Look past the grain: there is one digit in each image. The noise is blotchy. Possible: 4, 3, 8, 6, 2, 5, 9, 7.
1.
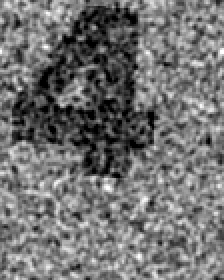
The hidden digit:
4
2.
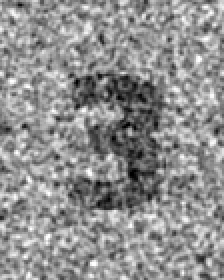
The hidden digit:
3
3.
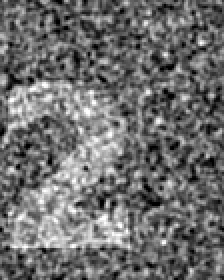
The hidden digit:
2
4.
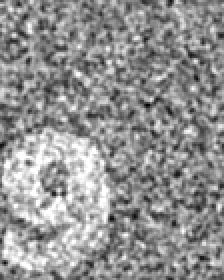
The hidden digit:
9
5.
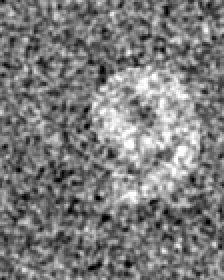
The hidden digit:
9
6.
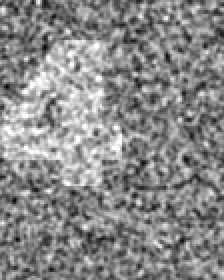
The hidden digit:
4
